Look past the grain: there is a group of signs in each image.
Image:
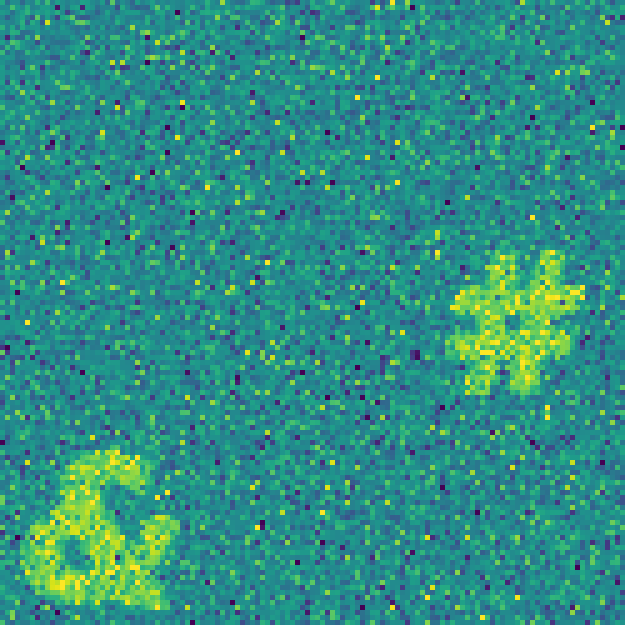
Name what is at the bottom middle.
nothing
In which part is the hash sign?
middle right
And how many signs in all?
2
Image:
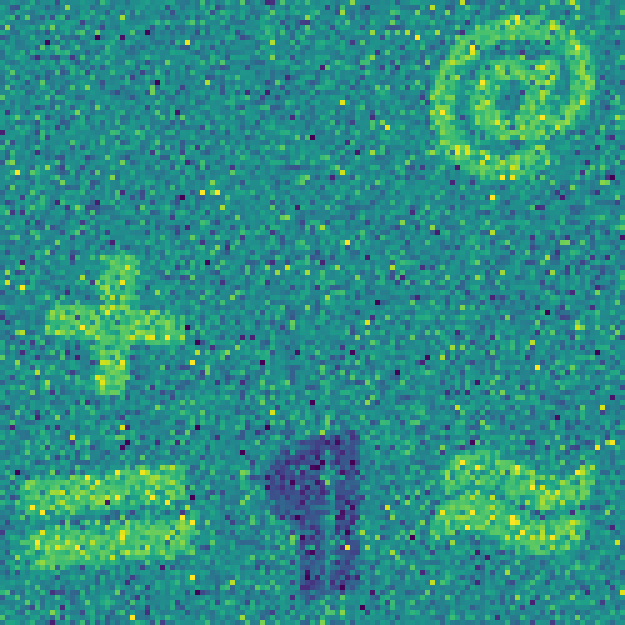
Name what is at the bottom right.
approximately sign
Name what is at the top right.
at sign
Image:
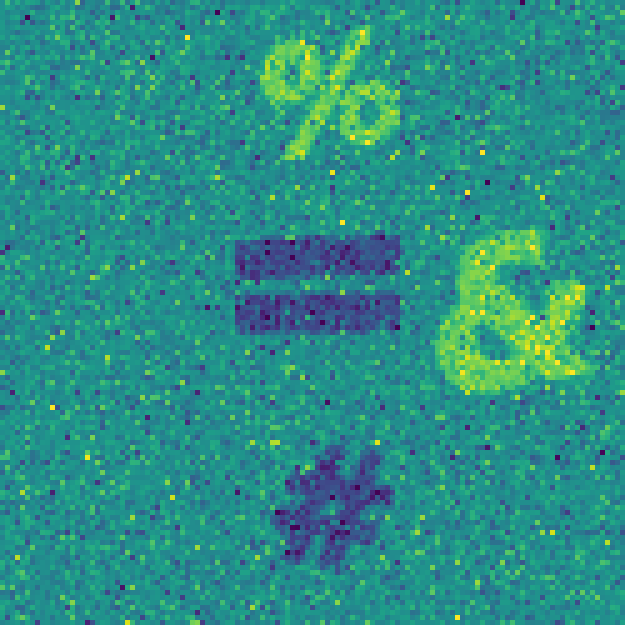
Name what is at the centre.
equals sign
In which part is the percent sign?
top middle
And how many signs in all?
4
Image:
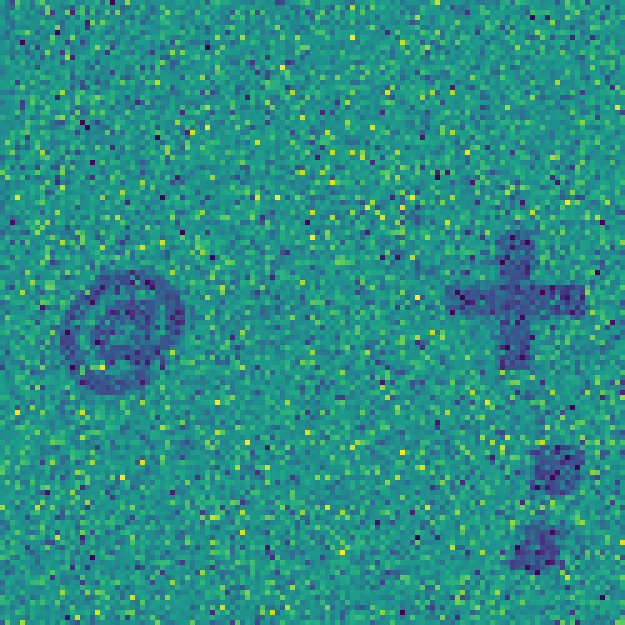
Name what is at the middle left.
at sign
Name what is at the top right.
nothing
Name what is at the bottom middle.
nothing
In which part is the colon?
bottom right
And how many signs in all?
3
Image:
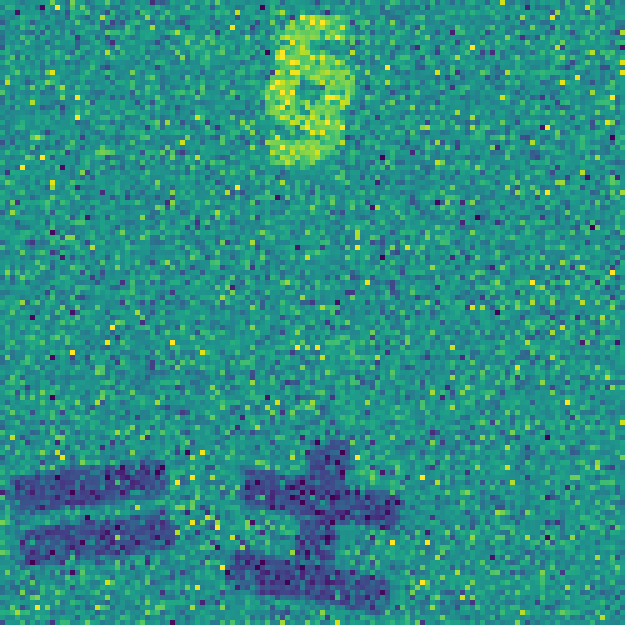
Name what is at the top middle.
section sign
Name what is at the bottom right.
nothing
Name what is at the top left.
nothing
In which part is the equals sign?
bottom left
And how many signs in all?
3
